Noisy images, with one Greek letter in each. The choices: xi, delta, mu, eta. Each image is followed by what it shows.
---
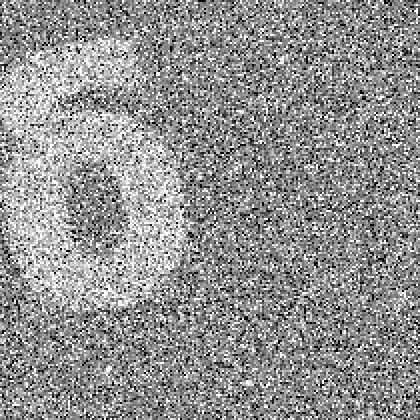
delta
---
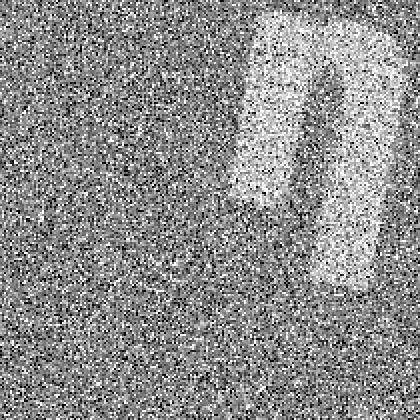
eta
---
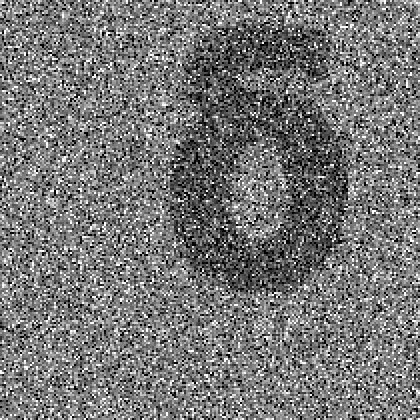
delta
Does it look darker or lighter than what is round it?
darker
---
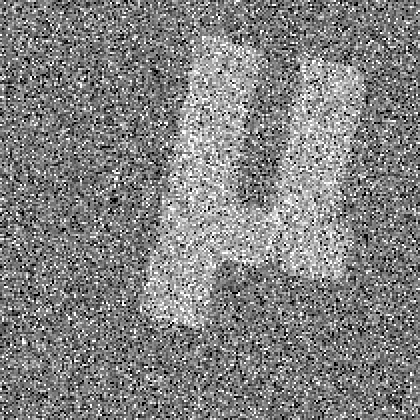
mu
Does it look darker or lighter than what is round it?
lighter
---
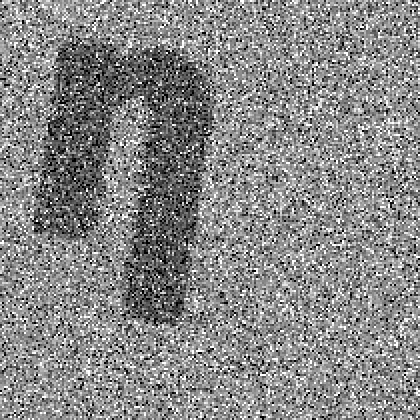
eta
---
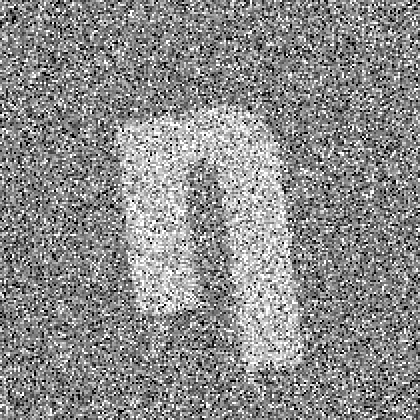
eta
